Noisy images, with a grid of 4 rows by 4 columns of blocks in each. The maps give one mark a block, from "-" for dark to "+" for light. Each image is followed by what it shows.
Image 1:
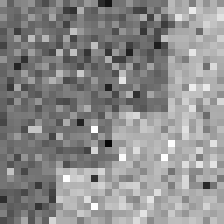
- - - +
- - - +
- - + +
- + + +
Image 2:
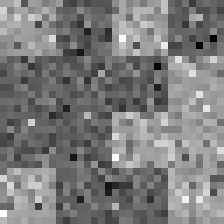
+ - + -
- - - +
- - + +
+ - - +
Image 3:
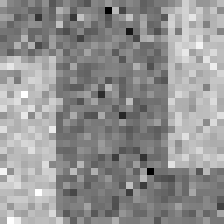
- - - +
+ - - +
+ - - +
+ - - -
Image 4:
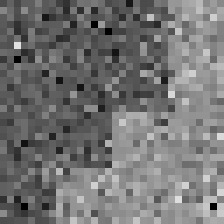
- - - +
- - - +
- - + +
- + + +
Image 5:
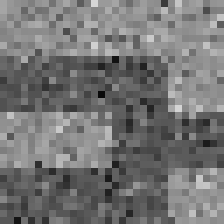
+ + + +
- - - +
+ + - -
- - - +
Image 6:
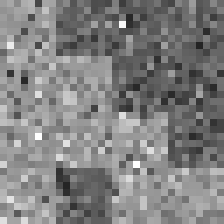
+ - - -
+ + - -
+ + + -
+ - + +
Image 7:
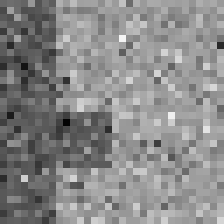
- + + +
- + + +
- - + +
- + + +
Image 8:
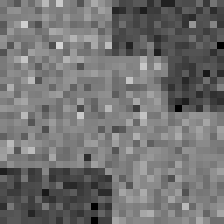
+ + - -
+ + + -
+ + + +
- - + +
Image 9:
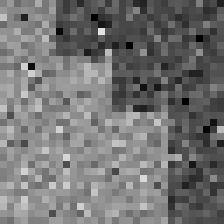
+ - - -
+ + - -
+ + + -
+ + + -
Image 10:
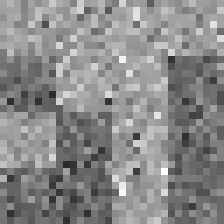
+ + + +
- + + -
+ - + -
- - + -
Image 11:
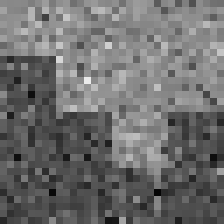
+ + + +
- + + +
- - + -
- - - -
